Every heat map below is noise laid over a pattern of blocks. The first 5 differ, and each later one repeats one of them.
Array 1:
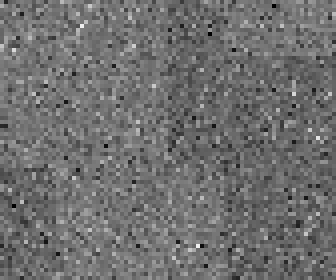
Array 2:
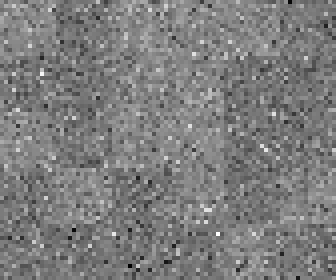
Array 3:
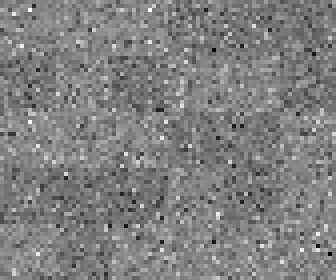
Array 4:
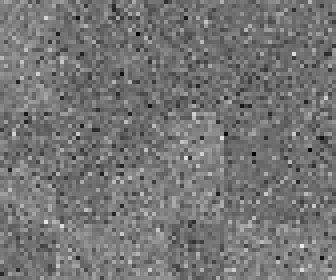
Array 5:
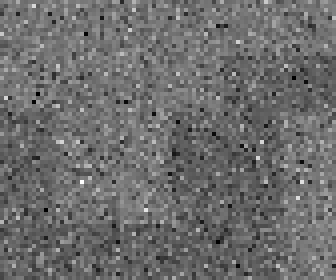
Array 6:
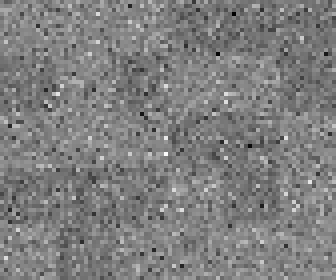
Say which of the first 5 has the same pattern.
3
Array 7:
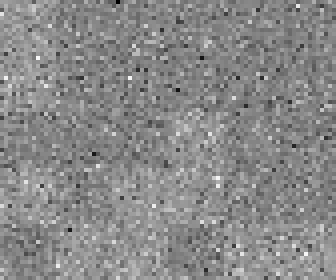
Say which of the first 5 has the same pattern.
4
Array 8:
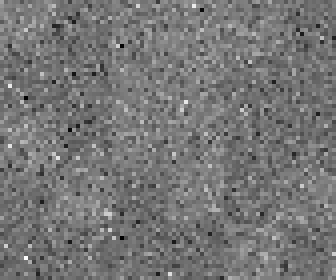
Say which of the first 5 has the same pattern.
2
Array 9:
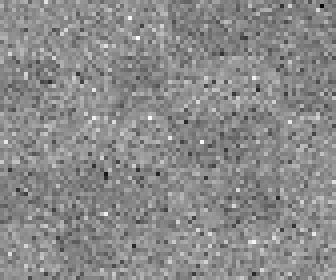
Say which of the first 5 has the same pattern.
3
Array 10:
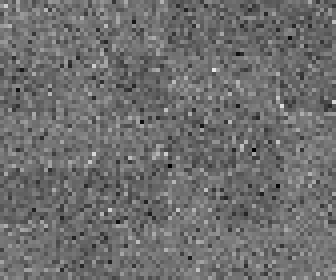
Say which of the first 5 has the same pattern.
3
